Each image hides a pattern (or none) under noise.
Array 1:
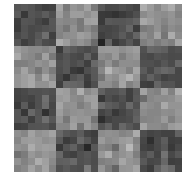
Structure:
a checkerboard
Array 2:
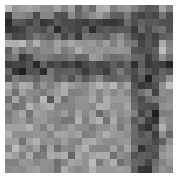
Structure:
bands of rows crossing bands of columns
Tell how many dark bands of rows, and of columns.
2 and 1
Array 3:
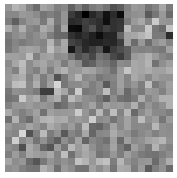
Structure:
one block
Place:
top middle
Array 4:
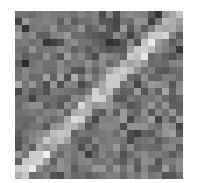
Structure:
a diagonal band
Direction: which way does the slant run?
bottom left to top right
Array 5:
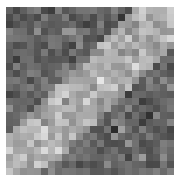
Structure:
a diagonal band
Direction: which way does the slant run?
bottom left to top right
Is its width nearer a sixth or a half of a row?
a half
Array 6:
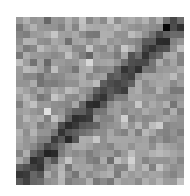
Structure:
a diagonal band
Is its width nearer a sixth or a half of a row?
a sixth
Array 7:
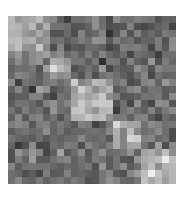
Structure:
blocks along the diagonal
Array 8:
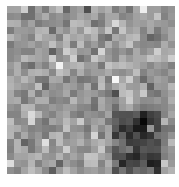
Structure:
one block
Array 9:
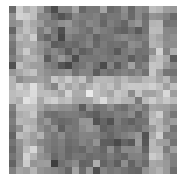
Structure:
bands of rows crossing bands of columns
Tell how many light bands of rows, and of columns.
1 and 2
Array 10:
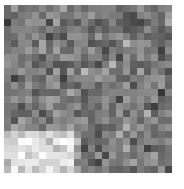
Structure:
one block
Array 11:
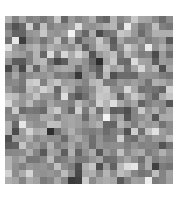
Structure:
only noise
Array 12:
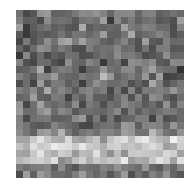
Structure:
one band of rows
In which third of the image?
bottom
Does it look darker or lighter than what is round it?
lighter
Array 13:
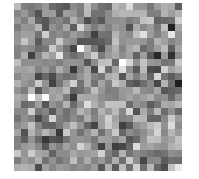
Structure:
only noise
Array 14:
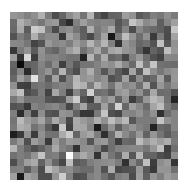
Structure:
only noise
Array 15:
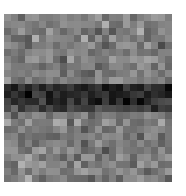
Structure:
one band of rows
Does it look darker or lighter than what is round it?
darker
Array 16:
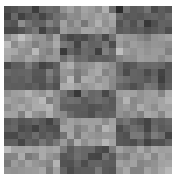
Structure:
a checkerboard
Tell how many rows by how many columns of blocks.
6 by 3
